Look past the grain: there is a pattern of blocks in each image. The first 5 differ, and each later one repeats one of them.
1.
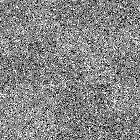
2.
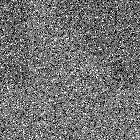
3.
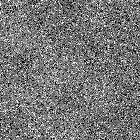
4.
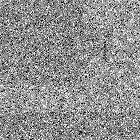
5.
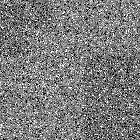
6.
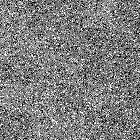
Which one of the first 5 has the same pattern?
3
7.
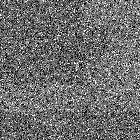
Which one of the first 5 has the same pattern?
4
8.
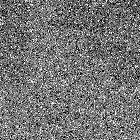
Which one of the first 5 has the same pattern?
2
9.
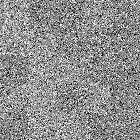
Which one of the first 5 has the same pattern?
3
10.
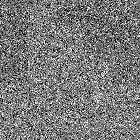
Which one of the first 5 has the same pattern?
2
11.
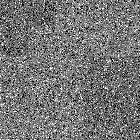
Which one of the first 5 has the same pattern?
5
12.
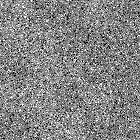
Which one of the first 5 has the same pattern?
3
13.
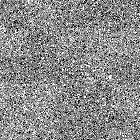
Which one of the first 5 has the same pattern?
1
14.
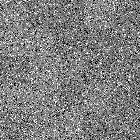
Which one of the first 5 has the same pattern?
3
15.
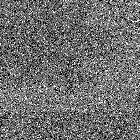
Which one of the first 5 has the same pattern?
4
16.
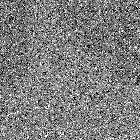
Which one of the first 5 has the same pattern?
2
